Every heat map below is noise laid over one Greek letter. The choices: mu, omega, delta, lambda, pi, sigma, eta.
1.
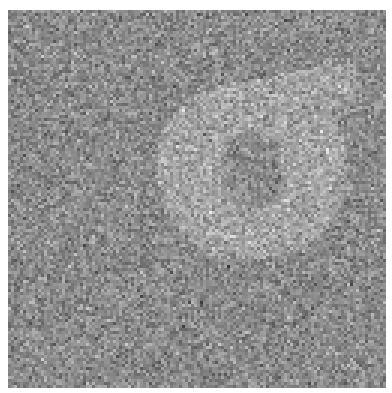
sigma
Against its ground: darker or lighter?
lighter
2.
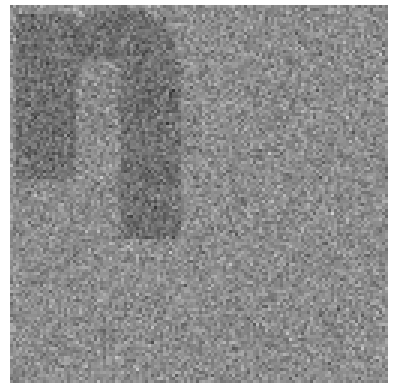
eta
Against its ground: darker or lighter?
darker
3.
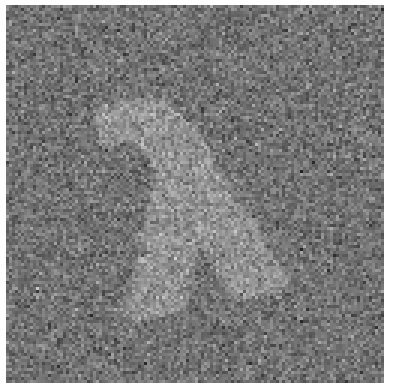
lambda
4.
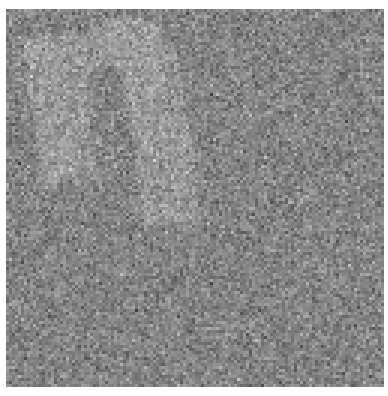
eta
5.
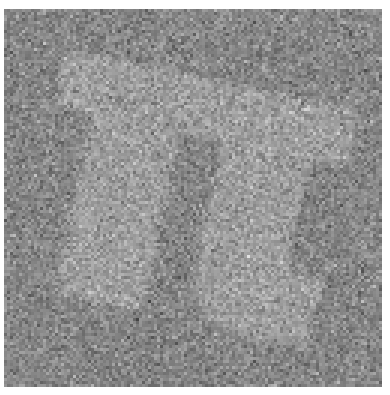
pi
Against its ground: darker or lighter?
lighter
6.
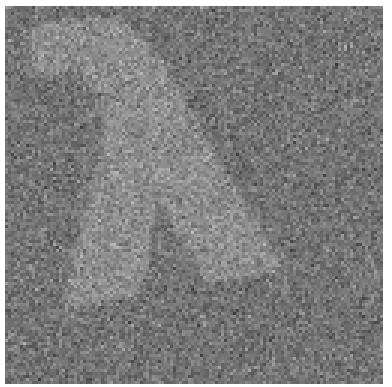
lambda
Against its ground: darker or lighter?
lighter
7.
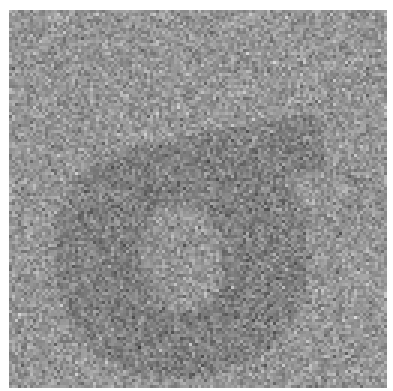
sigma
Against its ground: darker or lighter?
darker
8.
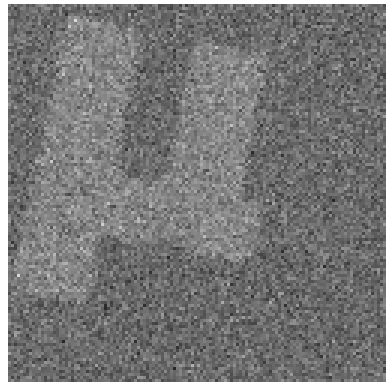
mu
